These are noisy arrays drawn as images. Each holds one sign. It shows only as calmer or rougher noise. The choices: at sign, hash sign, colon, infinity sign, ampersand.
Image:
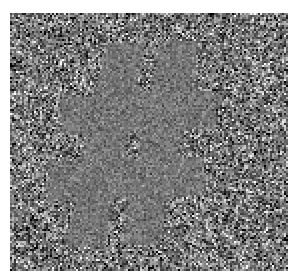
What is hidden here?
calm hash sign
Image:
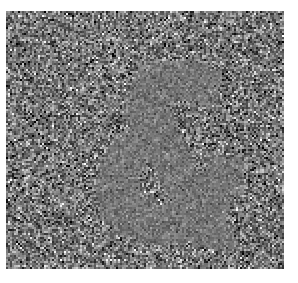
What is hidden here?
calm ampersand
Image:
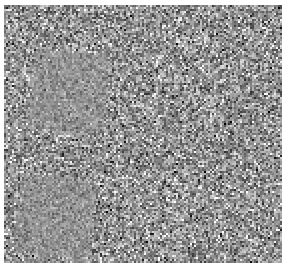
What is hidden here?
calm colon
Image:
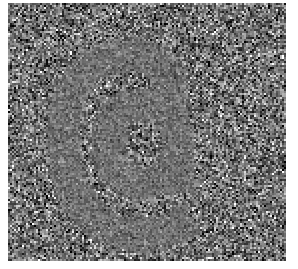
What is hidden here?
calm at sign
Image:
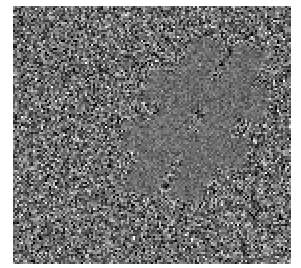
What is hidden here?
calm hash sign
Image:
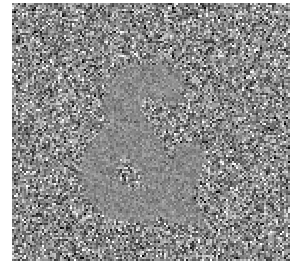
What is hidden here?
calm ampersand
